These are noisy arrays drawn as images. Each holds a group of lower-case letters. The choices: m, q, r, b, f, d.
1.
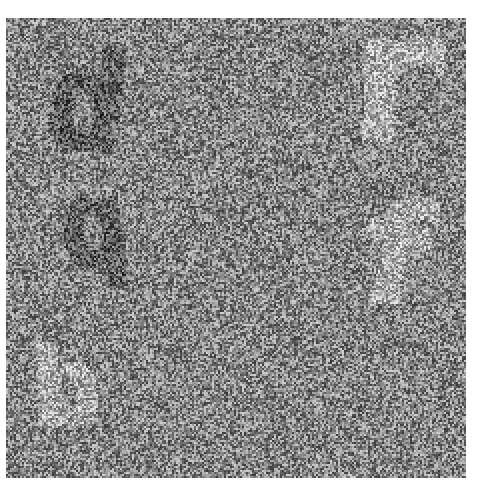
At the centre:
nothing
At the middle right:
f
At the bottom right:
nothing
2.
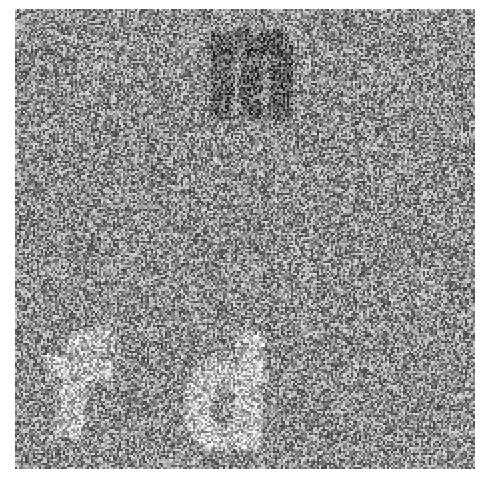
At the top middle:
m
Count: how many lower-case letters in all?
3
